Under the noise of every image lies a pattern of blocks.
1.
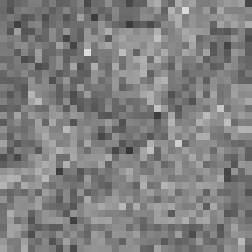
mirrored about the diagonal from the top left
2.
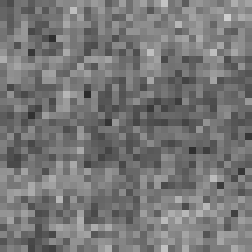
top and bottom mirror each other
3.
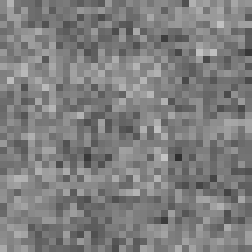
top and bottom mirror each other
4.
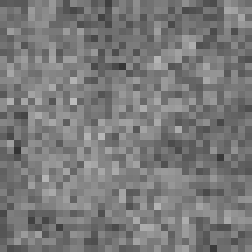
mirrored about the diagonal from the bottom left
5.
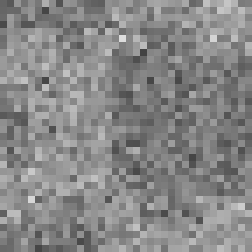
top and bottom mirror each other
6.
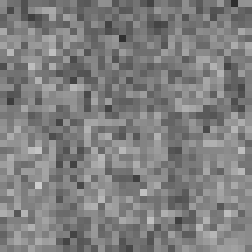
left and right mirror each other
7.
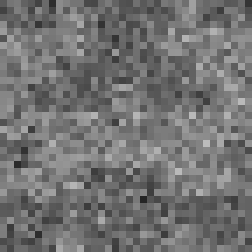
left and right mirror each other
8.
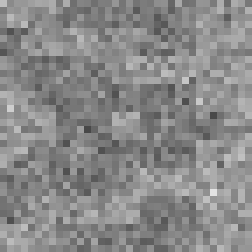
top and bottom mirror each other
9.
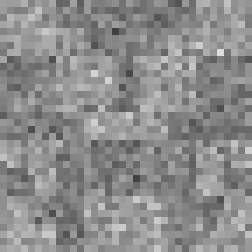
left and right mirror each other
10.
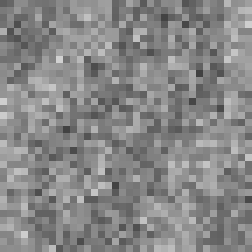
the same after a half turn
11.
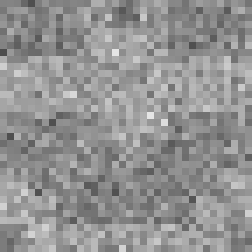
left and right mirror each other
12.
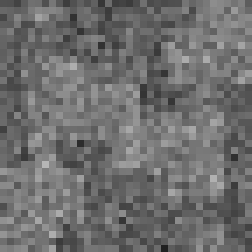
the same after a half turn
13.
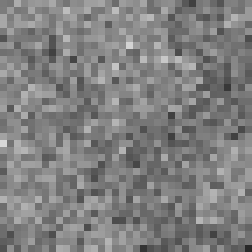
no symmetry
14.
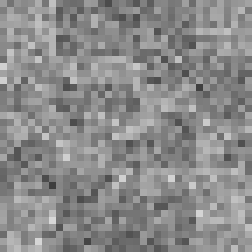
the same after a half turn
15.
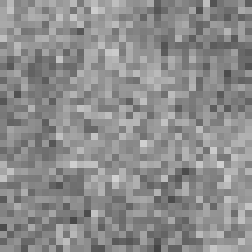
mirrored about the diagonal from the bottom left
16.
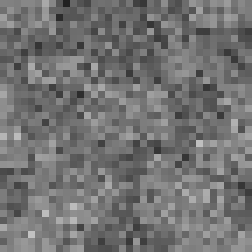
left and right mirror each other
